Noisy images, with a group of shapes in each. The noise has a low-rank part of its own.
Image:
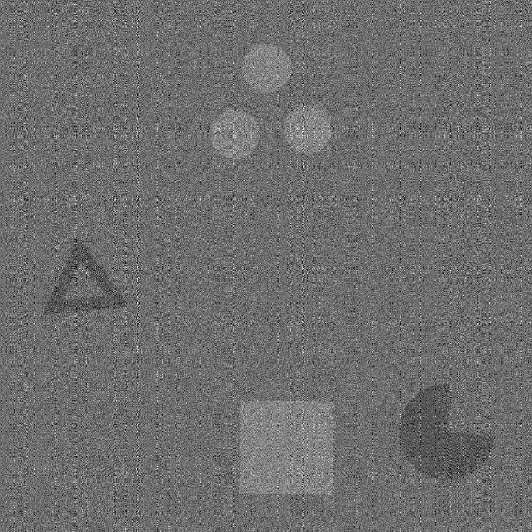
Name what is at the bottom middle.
square
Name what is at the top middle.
three dots
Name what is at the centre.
nothing
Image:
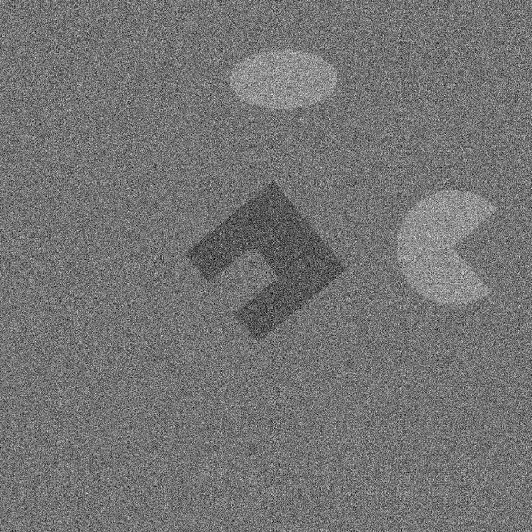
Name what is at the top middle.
ellipse
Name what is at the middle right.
disc with a wedge cut out
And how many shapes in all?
3
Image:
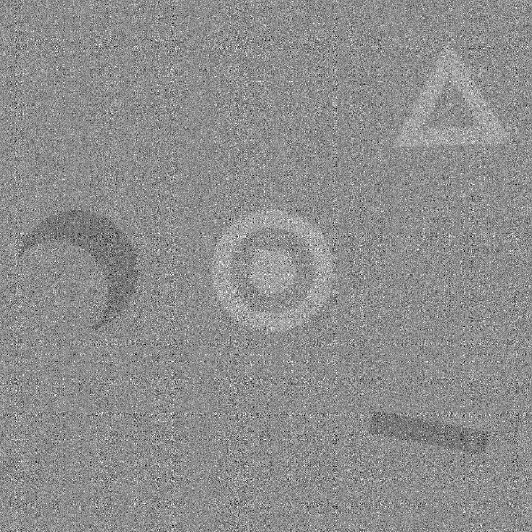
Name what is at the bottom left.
nothing
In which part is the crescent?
middle left
